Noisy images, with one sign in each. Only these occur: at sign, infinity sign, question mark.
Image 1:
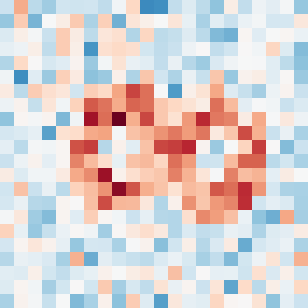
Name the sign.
infinity sign
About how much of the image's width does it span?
two thirds
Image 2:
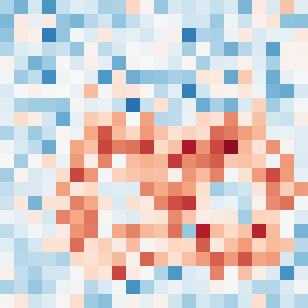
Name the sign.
infinity sign
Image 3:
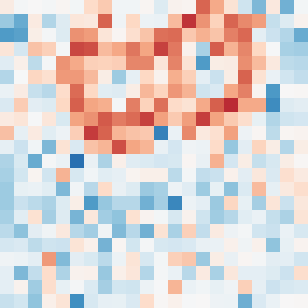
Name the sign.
infinity sign
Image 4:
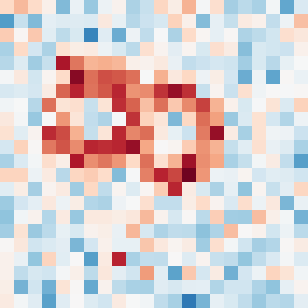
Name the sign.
infinity sign
